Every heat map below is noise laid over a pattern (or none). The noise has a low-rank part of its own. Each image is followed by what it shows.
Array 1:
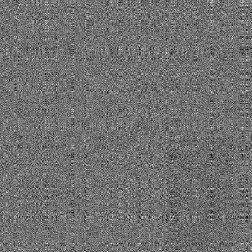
one block
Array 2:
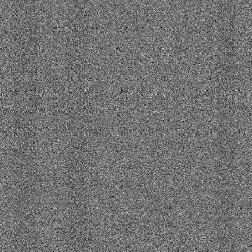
bands of columns
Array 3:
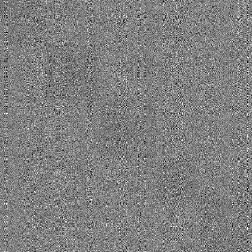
blocks along the diagonal
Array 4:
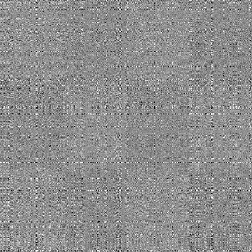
a checkerboard
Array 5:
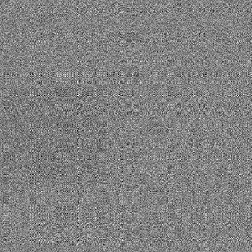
one block
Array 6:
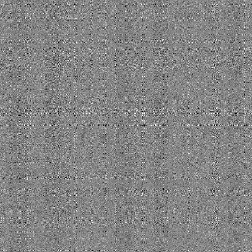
bands of columns
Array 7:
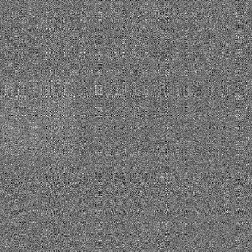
one block
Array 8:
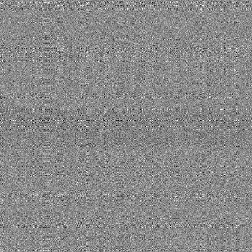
one band of rows
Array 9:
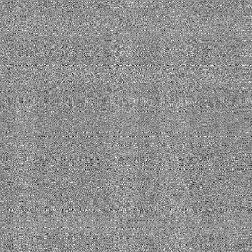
bands of rows crossing bands of columns
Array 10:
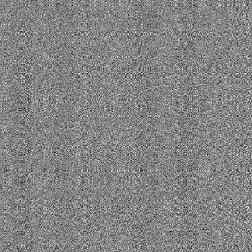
bands of columns
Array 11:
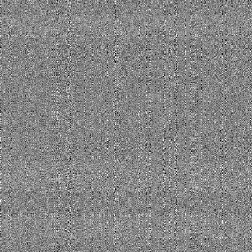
bands of rows
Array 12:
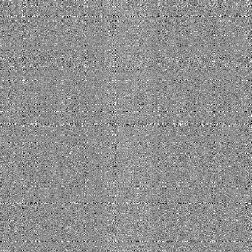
one band of columns
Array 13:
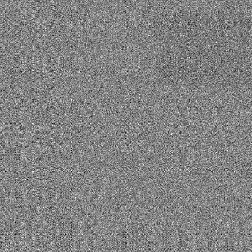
one block
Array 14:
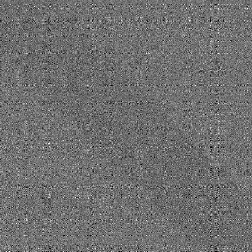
a diagonal band
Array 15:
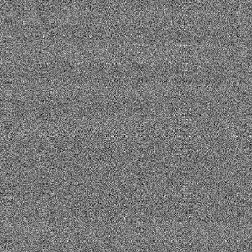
bands of rows
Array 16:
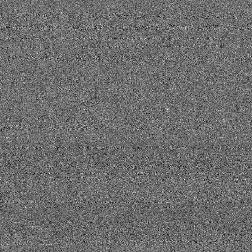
bands of rows
